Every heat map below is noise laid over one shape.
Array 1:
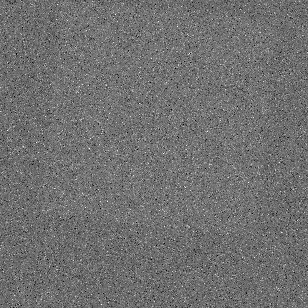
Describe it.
light square
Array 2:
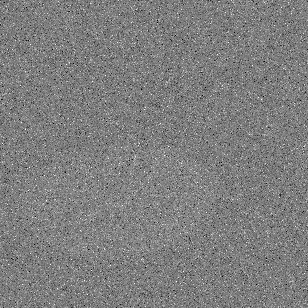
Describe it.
light ellipse
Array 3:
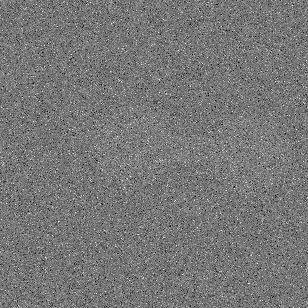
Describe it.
light dumbbell
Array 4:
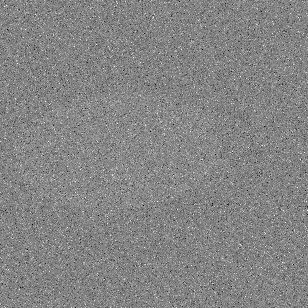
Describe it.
light ellipse
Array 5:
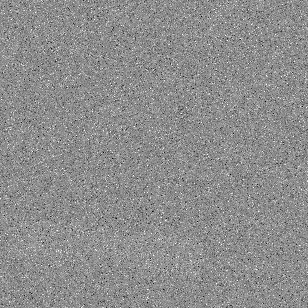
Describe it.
light bar
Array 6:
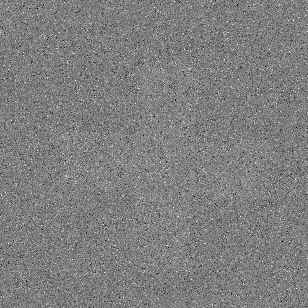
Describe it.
light cross
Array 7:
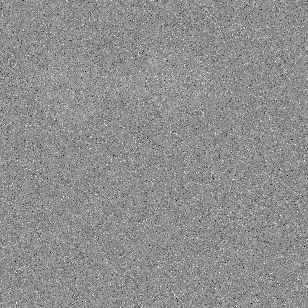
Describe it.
light dumbbell
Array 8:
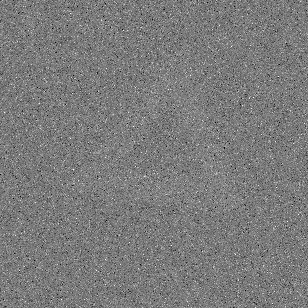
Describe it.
light triangle frame
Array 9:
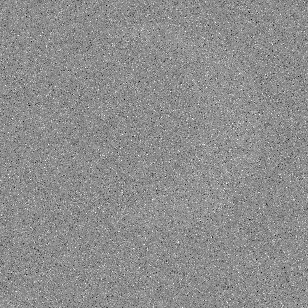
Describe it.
light crescent
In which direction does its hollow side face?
left
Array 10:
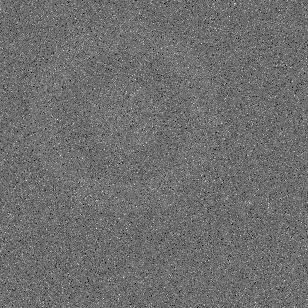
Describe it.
light bullseye
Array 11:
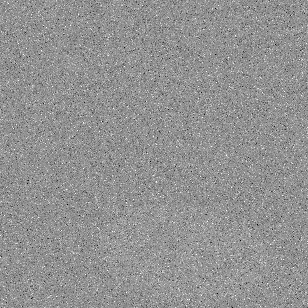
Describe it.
light ellipse
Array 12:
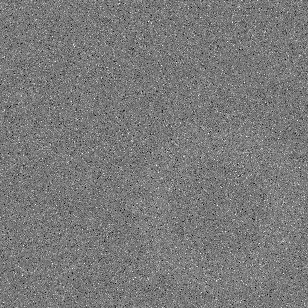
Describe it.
light ring
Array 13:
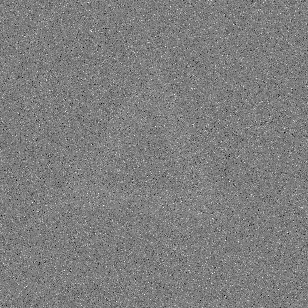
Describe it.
light triangle frame
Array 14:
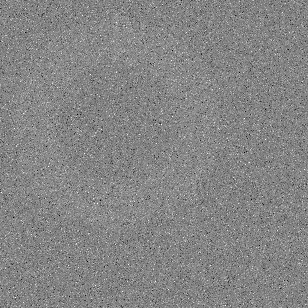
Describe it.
light ring
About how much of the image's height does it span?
two thirds
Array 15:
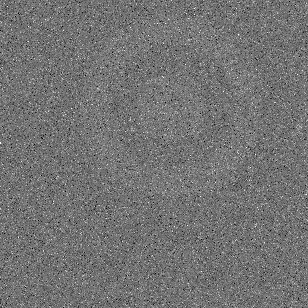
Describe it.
light bullseye
